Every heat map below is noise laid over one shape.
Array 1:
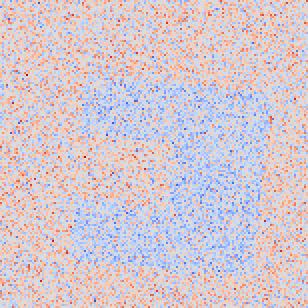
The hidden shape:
square with a notch
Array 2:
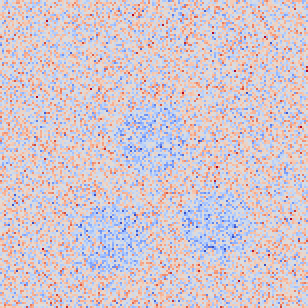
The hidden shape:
three dots
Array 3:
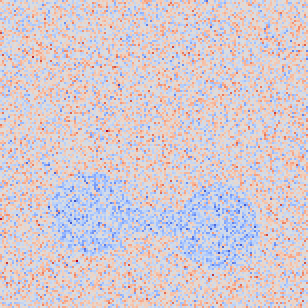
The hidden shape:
dumbbell
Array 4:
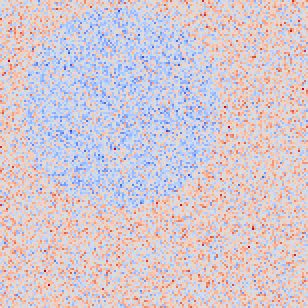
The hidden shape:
disc
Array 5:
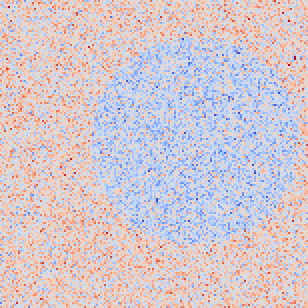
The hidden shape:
disc
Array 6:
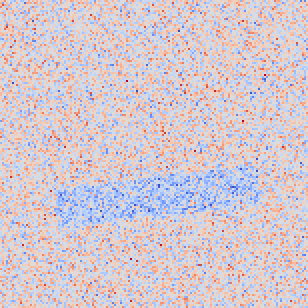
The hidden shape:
bar
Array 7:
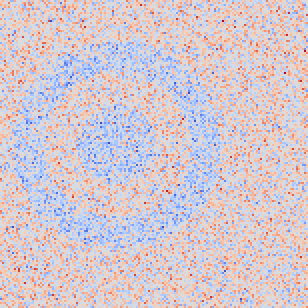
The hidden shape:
bullseye
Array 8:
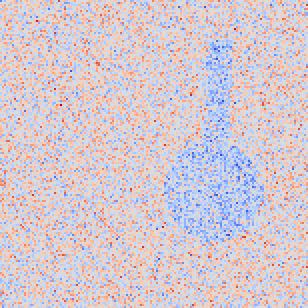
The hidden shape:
lollipop
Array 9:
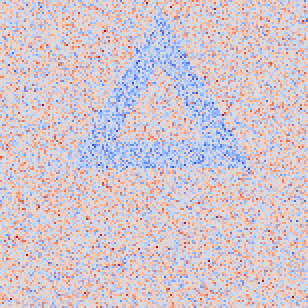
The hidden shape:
triangle frame
